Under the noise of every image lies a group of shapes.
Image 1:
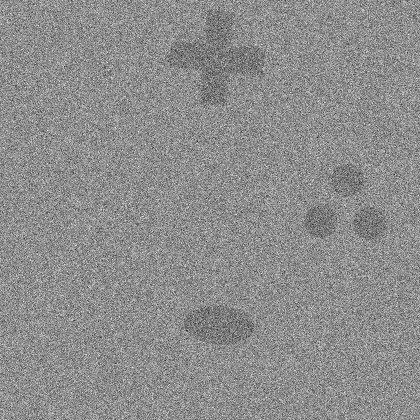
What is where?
top middle: cross; middle right: three dots; bottom middle: ellipse
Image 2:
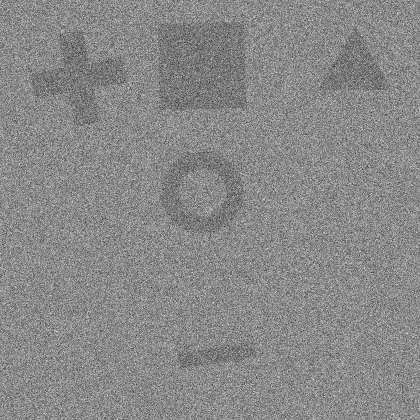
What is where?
top left: cross; top middle: square; top right: triangle; centre: ring; bottom middle: bar
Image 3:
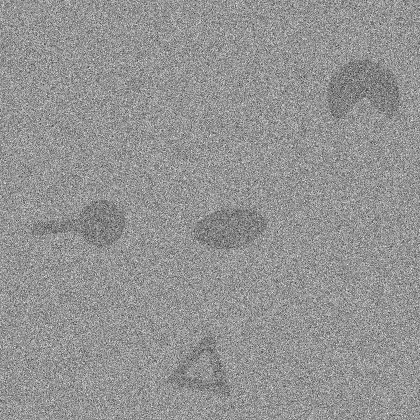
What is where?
top right: disc with a wedge cut out; middle left: lollipop; centre: ellipse; bottom middle: triangle frame
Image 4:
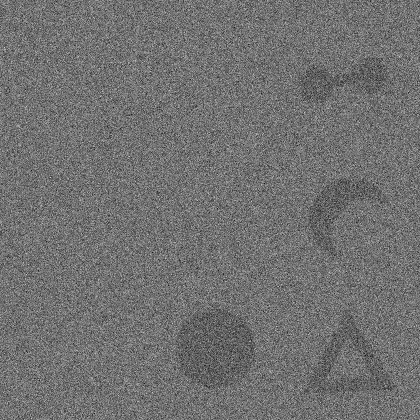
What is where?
top right: dumbbell; middle right: crescent; bottom middle: disc; bottom right: triangle frame
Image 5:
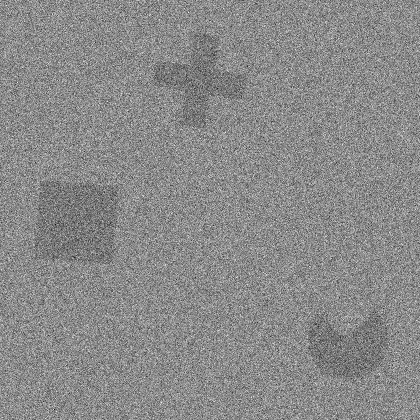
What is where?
top middle: cross; middle left: square; bottom right: disc with a wedge cut out
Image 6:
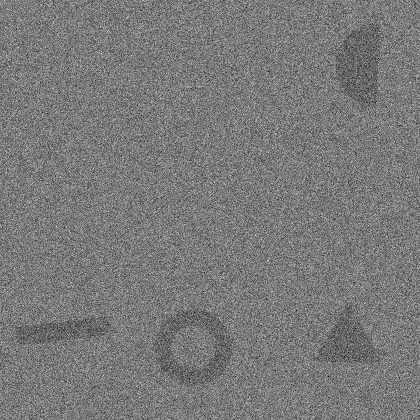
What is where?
top right: half disc; bottom left: bar; bottom middle: ring; bottom right: triangle
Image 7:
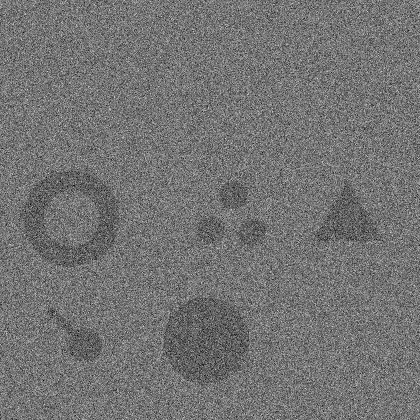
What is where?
middle left: ring; centre: three dots; middle right: triangle; bottom left: lollipop; bottom middle: disc
